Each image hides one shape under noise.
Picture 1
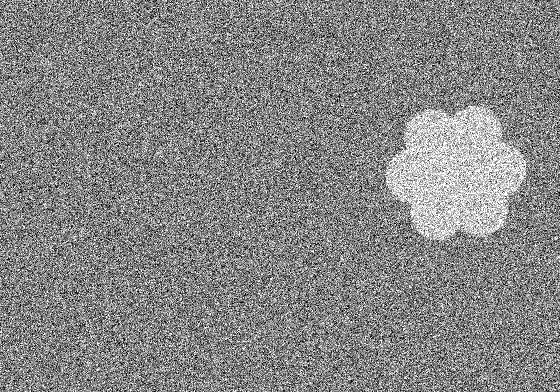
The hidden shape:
flower
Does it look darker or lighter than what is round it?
lighter
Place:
middle right
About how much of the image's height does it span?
a third
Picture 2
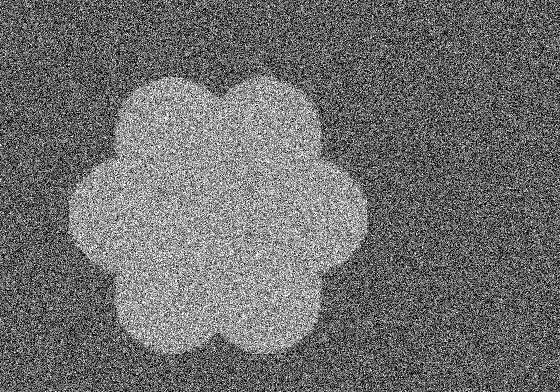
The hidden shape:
flower
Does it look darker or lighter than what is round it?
lighter
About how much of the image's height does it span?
two thirds
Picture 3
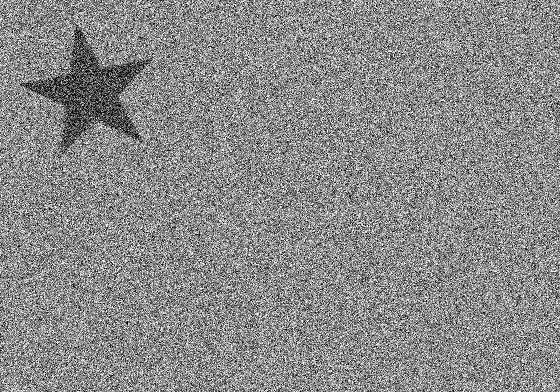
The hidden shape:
star
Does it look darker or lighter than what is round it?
darker
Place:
top left
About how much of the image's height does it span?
a third
